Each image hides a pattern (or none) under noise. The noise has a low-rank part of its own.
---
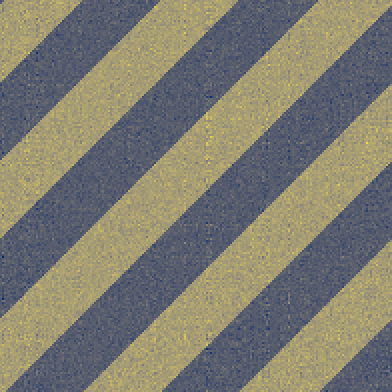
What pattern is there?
diagonal stripes
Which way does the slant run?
bottom left to top right
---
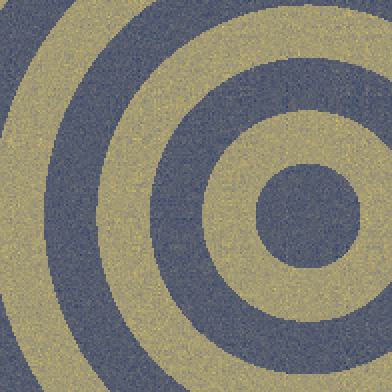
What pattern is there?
rings round one point
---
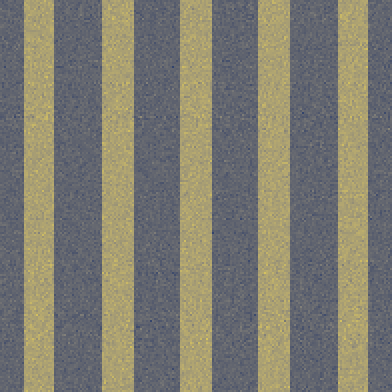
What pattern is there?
vertical stripes
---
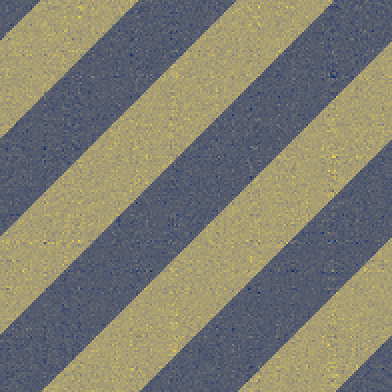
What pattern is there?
diagonal stripes
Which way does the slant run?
bottom left to top right
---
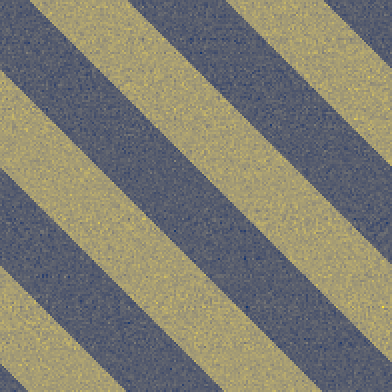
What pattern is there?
diagonal stripes
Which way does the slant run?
top left to bottom right
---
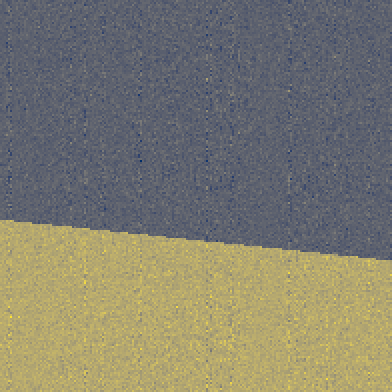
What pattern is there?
a sharp edge
